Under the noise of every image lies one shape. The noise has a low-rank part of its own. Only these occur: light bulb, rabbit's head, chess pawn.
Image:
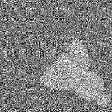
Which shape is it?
chess pawn
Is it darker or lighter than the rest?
lighter
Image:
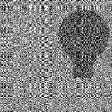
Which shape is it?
light bulb
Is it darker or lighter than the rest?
darker
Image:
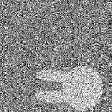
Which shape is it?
rabbit's head
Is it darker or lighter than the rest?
lighter
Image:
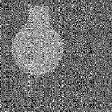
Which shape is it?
light bulb
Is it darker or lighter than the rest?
lighter
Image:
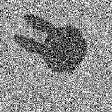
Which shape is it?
rabbit's head
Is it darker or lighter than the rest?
darker
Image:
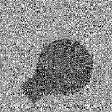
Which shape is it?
light bulb
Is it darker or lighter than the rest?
darker
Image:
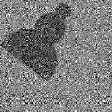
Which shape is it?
chess pawn
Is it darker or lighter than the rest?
darker
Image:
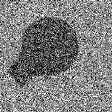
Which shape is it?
light bulb
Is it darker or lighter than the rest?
darker
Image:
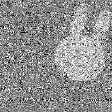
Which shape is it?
rabbit's head
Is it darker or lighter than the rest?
lighter
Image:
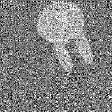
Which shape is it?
rabbit's head
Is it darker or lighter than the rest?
lighter
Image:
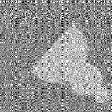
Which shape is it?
chess pawn
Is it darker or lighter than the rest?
lighter
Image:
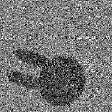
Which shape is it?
rabbit's head
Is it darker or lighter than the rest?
darker
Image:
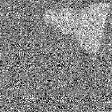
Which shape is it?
chess pawn
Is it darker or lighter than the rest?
lighter
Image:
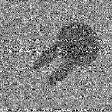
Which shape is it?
rabbit's head
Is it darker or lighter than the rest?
darker
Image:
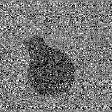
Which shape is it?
light bulb
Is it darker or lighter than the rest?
darker
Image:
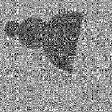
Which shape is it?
chess pawn
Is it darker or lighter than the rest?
darker
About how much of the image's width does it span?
two thirds
